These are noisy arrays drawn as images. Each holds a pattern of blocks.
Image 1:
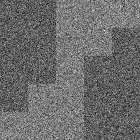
the same after a half turn
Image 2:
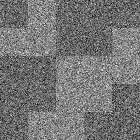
mirrored about the diagonal from the top left
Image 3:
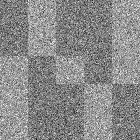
the same after a half turn
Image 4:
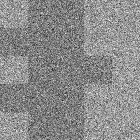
top and bottom mirror each other
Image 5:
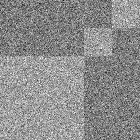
mirrored about the diagonal from the bottom left
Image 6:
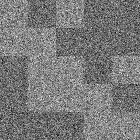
mirrored about the diagonal from the bottom left
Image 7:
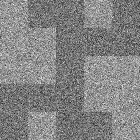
the same after a half turn
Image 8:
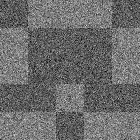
left and right mirror each other
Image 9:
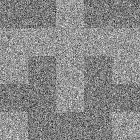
left and right mirror each other
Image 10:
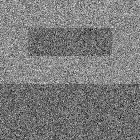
left and right mirror each other
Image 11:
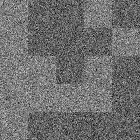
no symmetry
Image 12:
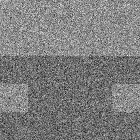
left and right mirror each other
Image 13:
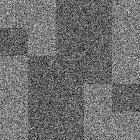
the same after a half turn
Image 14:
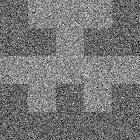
left and right mirror each other
